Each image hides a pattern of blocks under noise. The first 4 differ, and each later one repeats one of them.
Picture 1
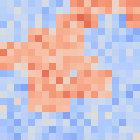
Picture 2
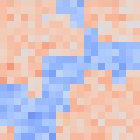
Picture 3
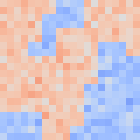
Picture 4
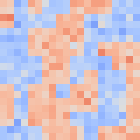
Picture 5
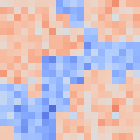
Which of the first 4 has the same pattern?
2
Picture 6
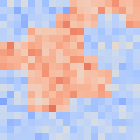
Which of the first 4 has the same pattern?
1
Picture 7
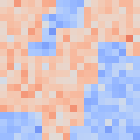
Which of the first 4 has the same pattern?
3
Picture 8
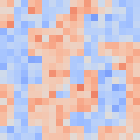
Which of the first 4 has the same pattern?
4
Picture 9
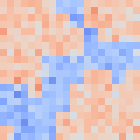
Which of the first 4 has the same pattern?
2
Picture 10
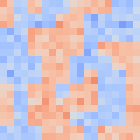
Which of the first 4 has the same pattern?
4
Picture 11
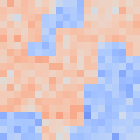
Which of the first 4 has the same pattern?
3
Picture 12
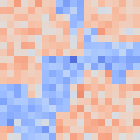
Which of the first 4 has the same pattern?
2
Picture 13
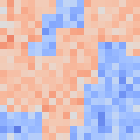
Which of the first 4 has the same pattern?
3
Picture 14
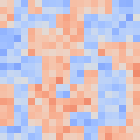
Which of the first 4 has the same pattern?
4
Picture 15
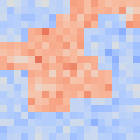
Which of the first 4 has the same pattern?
1
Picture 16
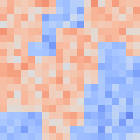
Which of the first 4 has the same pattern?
3
